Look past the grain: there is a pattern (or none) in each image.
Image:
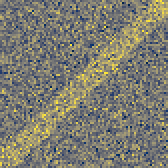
a diagonal band
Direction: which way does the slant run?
bottom left to top right
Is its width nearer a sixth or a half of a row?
a sixth
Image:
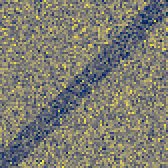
a diagonal band
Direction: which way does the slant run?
bottom left to top right
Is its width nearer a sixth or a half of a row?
a sixth
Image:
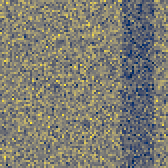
one band of columns
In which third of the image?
right
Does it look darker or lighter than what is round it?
darker
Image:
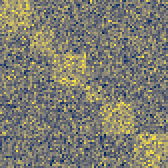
blocks along the diagonal
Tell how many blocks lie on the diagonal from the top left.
6
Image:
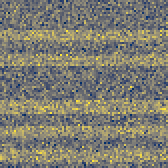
bands of rows
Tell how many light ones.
5
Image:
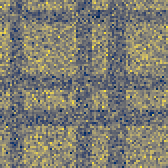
bands of rows crossing bands of columns
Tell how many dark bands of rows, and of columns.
3 and 3
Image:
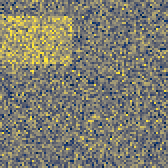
one block
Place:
top left
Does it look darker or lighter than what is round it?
lighter
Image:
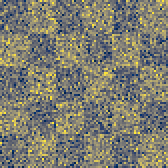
a checkerboard
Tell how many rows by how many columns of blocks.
5 by 6
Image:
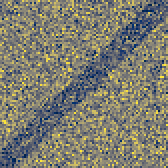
a diagonal band
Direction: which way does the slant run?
bottom left to top right
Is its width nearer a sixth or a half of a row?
a sixth
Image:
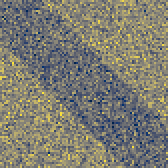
a diagonal band
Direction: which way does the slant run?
top left to bottom right
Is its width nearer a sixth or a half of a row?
a half
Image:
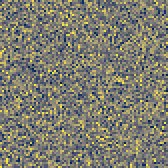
only noise
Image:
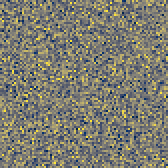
only noise
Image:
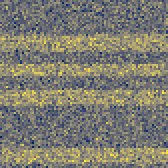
bands of rows
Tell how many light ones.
4
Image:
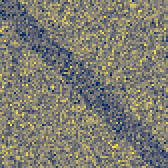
a diagonal band
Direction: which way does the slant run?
top left to bottom right
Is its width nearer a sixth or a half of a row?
a sixth
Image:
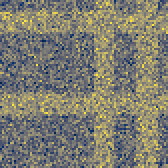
bands of rows crossing bands of columns
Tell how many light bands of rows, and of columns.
2 and 2
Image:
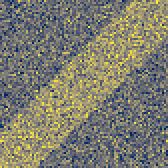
a diagonal band
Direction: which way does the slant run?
bottom left to top right
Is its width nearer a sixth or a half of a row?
a half
